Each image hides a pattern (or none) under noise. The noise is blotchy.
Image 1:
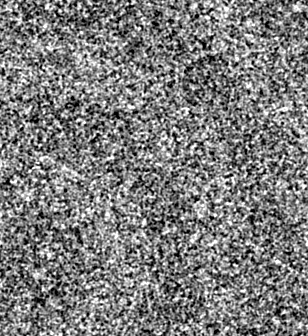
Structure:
rings round one point
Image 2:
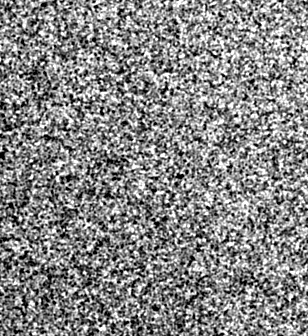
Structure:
a smooth slope
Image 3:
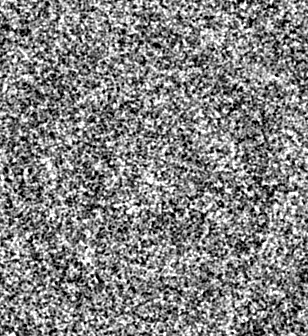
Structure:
rings round one point
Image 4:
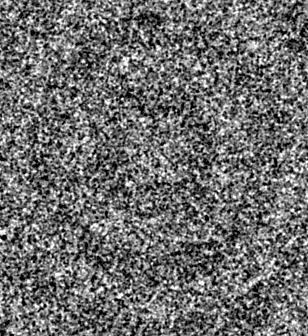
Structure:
rings round one point
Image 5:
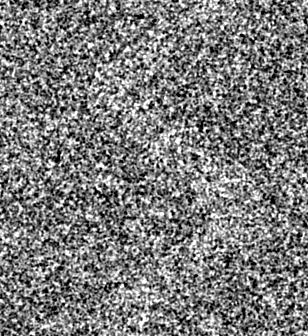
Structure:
a wavy band
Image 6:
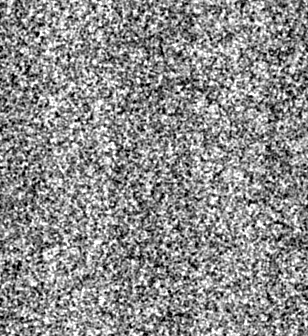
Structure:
vertical stripes
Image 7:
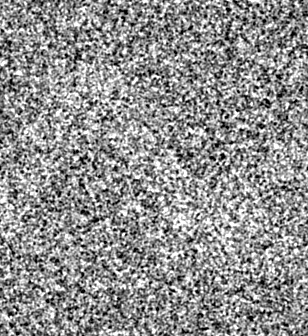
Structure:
a wavy band
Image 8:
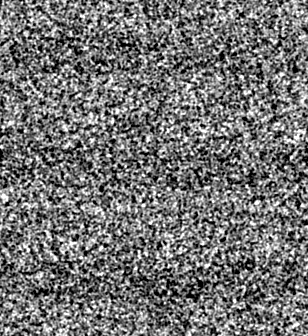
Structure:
horizontal stripes
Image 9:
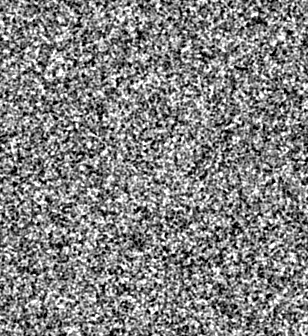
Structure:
only noise
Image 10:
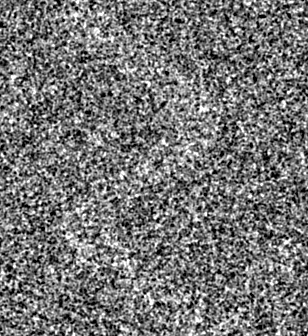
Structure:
a wavy band
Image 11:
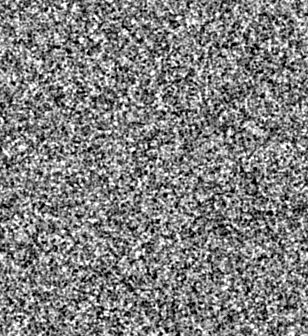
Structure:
only noise
